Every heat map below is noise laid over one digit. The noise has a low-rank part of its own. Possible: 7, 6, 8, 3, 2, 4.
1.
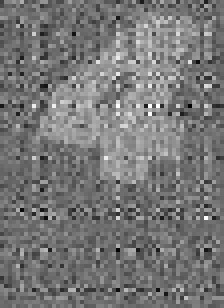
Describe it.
light 4
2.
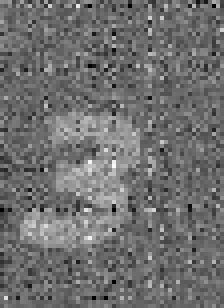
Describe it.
light 3
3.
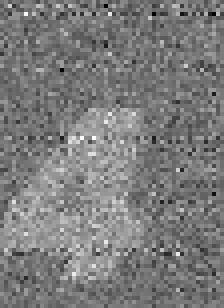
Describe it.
light 4
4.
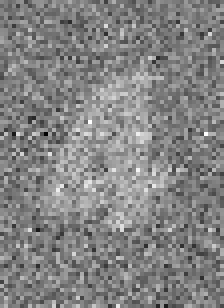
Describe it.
light 4
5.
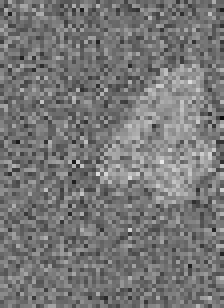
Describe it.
light 4
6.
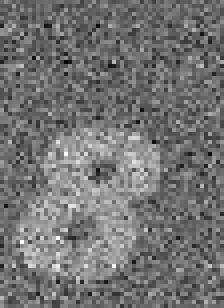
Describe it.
light 8
